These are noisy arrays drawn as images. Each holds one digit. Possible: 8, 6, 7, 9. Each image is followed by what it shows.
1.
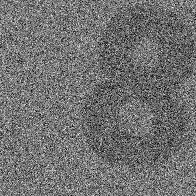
dark 8
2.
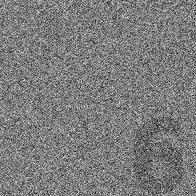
dark 6, bottom right
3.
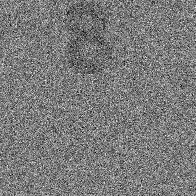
dark 8, top middle
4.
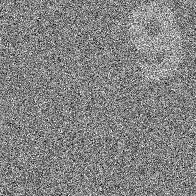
light 9, top right
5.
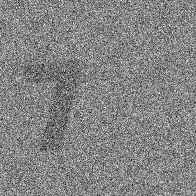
dark 7
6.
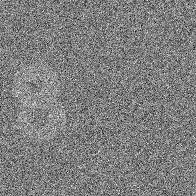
light 8, middle left
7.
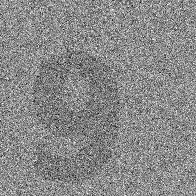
dark 9
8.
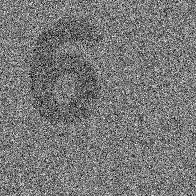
dark 6
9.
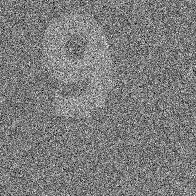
light 9
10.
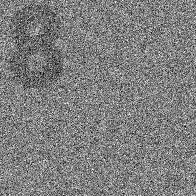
dark 8, top left
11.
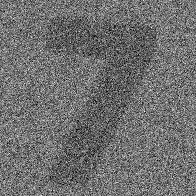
dark 7
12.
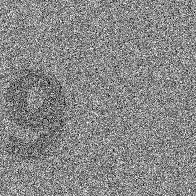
dark 9
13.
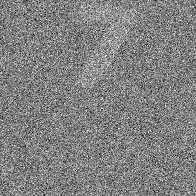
light 7, top middle
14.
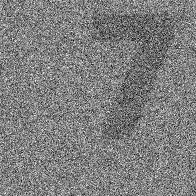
dark 7
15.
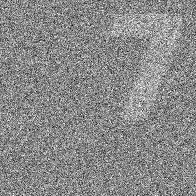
light 7
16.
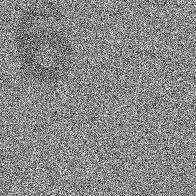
dark 6, top left
